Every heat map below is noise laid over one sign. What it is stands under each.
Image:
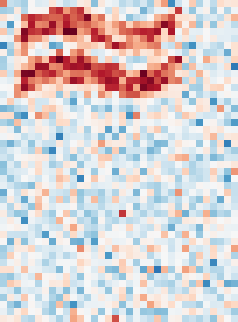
approximately sign
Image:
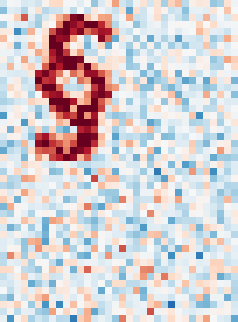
section sign
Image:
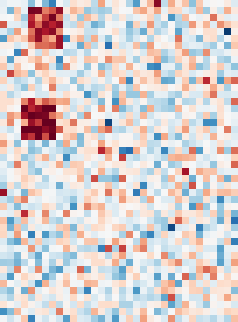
colon
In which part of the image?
top left
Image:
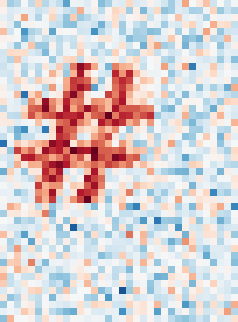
hash sign
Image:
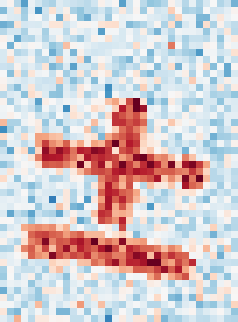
plus-minus sign
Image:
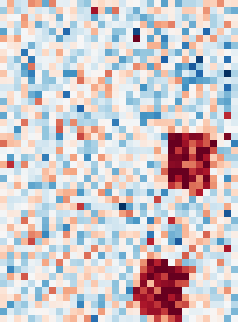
colon
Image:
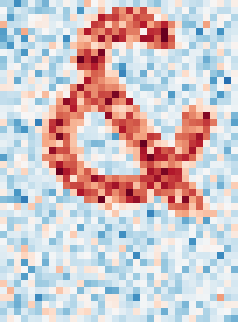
ampersand
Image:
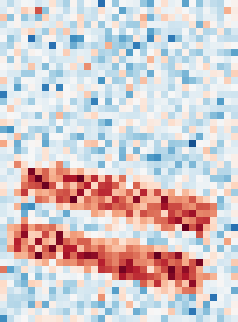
equals sign
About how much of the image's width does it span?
nearly all
